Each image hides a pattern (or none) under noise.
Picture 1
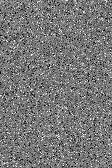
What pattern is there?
only noise
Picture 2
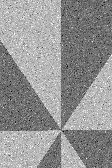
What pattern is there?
spokes from one point
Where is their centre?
bottom middle
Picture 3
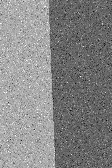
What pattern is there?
a sharp edge
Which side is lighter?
left
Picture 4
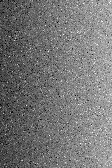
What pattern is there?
a smooth slope
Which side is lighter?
right
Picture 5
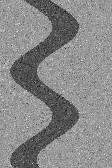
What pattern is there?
a wavy band
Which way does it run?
top to bottom
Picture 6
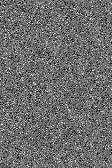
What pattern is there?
only noise
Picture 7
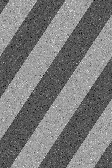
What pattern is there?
diagonal stripes
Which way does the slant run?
bottom left to top right
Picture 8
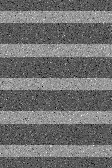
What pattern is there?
horizontal stripes
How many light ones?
5
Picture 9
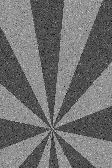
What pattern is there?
spokes from one point
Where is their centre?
bottom middle
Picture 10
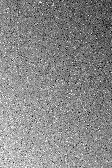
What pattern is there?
a smooth slope
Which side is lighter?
bottom left
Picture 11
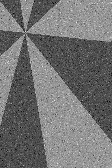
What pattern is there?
spokes from one point
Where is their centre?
top left
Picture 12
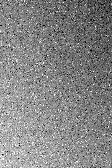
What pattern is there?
a smooth slope
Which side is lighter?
bottom left
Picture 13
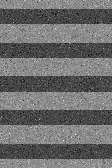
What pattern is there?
horizontal stripes
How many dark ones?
5
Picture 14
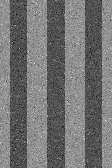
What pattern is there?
vertical stripes
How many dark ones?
3
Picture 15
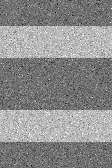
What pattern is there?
horizontal stripes
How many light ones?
2
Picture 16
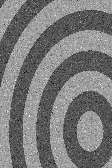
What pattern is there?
rings round one point
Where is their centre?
bottom right
